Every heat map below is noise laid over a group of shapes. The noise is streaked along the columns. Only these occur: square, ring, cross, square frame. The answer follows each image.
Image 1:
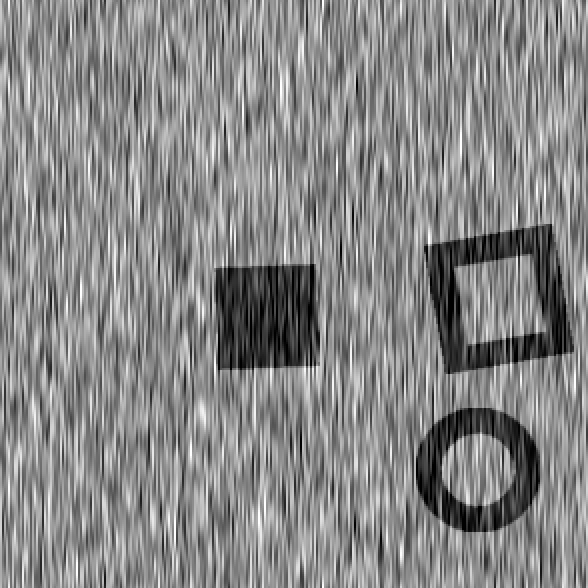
centre: square; middle right: square frame; bottom right: ring
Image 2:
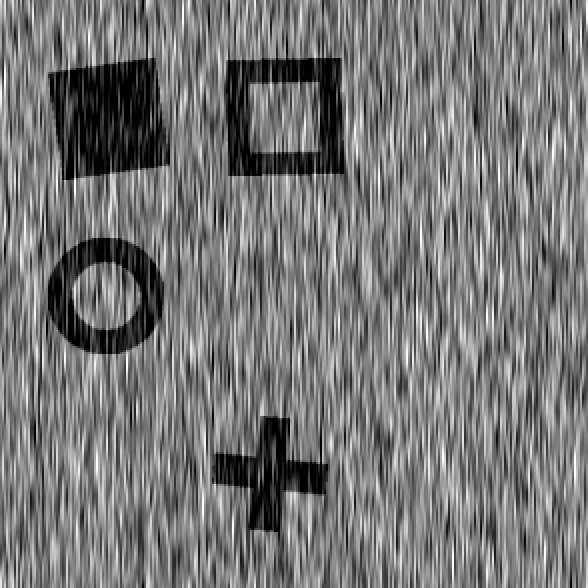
top left: square; top middle: square frame; middle left: ring; bottom middle: cross
